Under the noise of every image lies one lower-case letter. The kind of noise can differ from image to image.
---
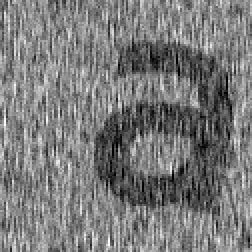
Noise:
streaked along the columns
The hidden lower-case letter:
a
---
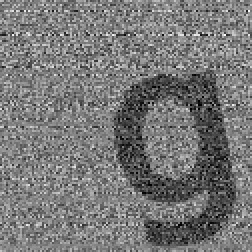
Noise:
rows of uneven size
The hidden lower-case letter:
g
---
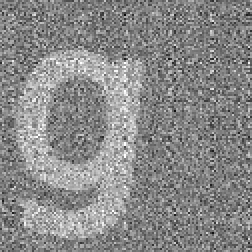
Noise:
low rank plus noise
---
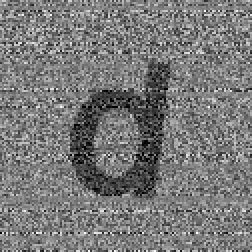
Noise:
rows of uneven size
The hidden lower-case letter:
d
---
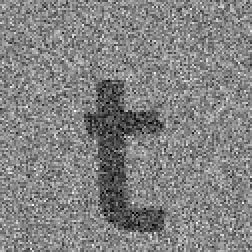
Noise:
independent entries
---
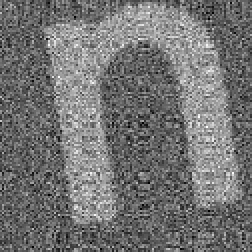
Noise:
low rank plus noise
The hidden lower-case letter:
n
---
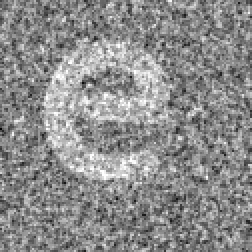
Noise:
blotchy
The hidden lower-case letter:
e
